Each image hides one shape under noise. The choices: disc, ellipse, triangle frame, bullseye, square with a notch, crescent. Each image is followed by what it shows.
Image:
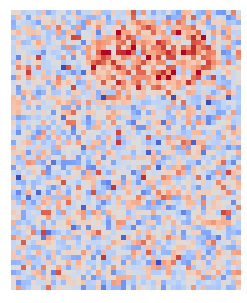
ellipse
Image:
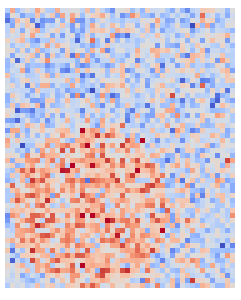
disc
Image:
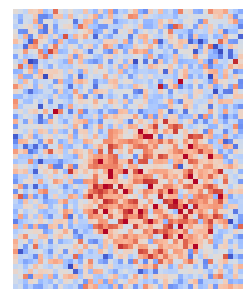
disc
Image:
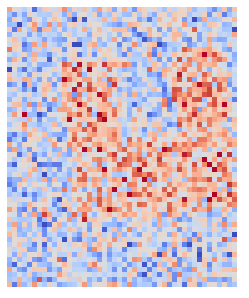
square with a notch
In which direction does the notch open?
up
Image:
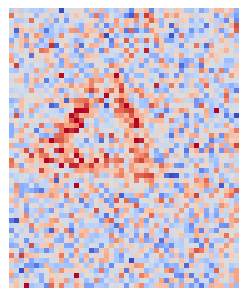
triangle frame
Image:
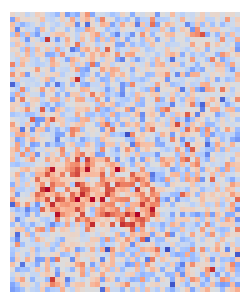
ellipse
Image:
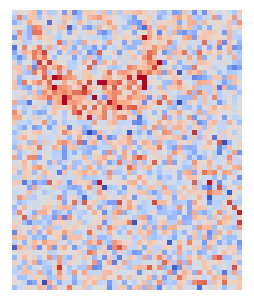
crescent
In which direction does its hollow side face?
up
